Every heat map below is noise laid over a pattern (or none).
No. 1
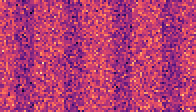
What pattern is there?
vertical stripes
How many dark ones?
4
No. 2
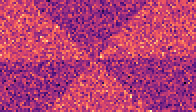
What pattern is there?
spokes from one point
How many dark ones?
3
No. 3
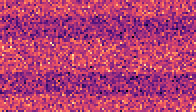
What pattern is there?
horizontal stripes
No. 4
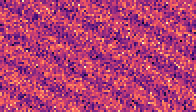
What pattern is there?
diagonal stripes
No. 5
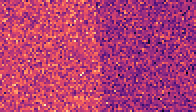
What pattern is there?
a sharp edge
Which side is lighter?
left
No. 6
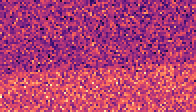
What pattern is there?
a sharp edge
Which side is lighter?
bottom
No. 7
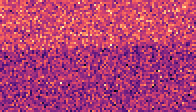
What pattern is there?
a sharp edge
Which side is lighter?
top
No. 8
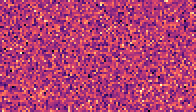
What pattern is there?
only noise
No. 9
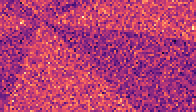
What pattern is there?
spokes from one point
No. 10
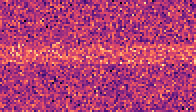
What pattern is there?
one horizontal stripe
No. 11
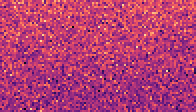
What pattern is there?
a smooth slope
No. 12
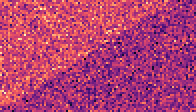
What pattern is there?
a sharp edge
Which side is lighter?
top left
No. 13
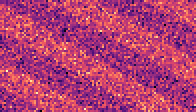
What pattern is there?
diagonal stripes
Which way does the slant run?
top left to bottom right
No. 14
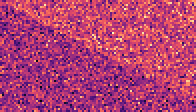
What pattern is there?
a sharp edge
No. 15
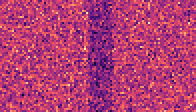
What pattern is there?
one vertical stripe
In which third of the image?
middle
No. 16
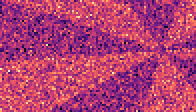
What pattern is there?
spokes from one point
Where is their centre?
middle right
